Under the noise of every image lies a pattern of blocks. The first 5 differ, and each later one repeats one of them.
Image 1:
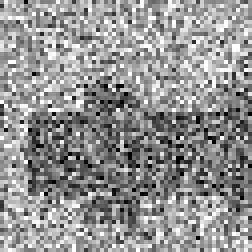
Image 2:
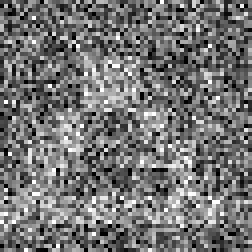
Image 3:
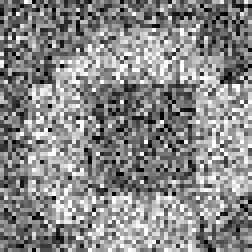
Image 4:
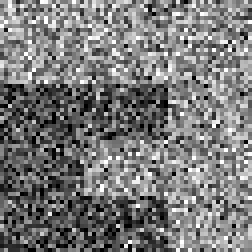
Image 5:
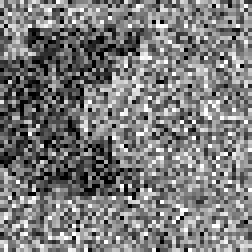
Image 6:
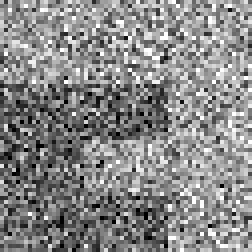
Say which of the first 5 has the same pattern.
4
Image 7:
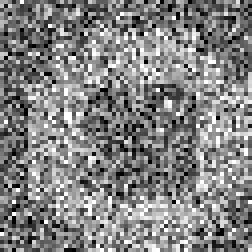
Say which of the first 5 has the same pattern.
3
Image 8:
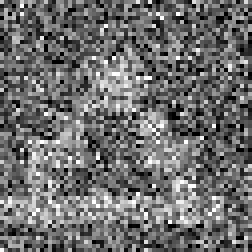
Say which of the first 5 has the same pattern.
2
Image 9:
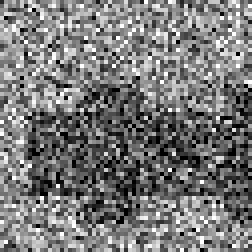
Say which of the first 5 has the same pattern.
1
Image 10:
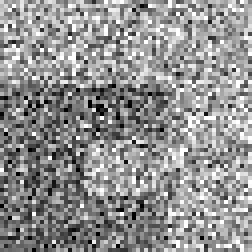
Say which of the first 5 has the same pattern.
4
